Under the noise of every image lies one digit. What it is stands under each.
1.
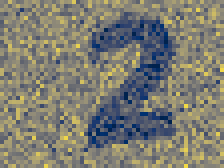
2
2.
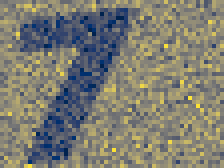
7
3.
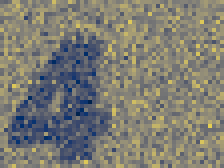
4
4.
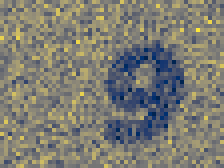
9
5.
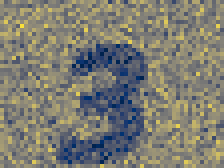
3
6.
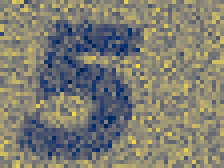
5
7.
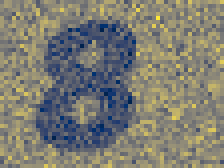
8
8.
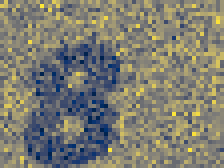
8
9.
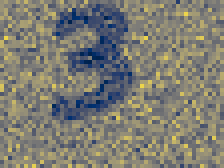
3
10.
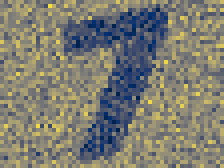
7
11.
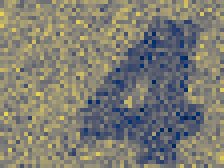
4
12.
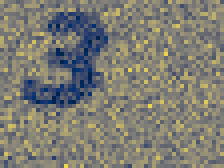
3
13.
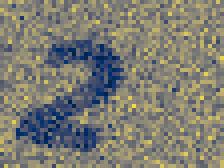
2
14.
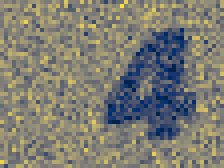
4
